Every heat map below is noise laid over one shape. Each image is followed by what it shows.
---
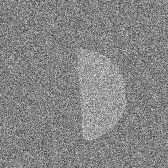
half disc
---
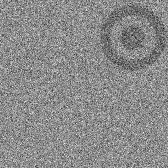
bullseye
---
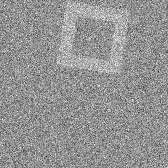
square frame
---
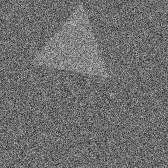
triangle
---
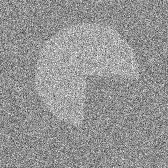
disc with a wedge cut out
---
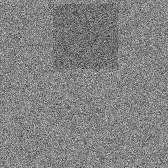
square
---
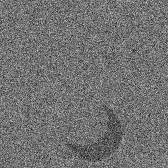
crescent
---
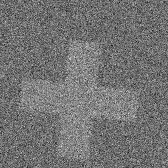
cross
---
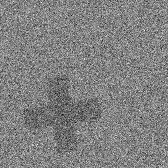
cross
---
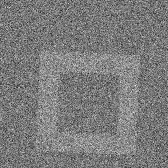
square frame
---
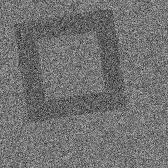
square frame
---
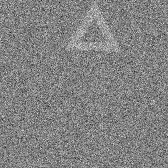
triangle frame
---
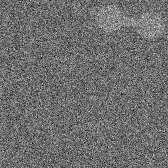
dumbbell
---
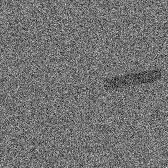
bar
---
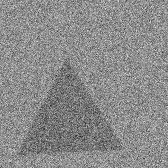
triangle
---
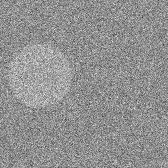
disc
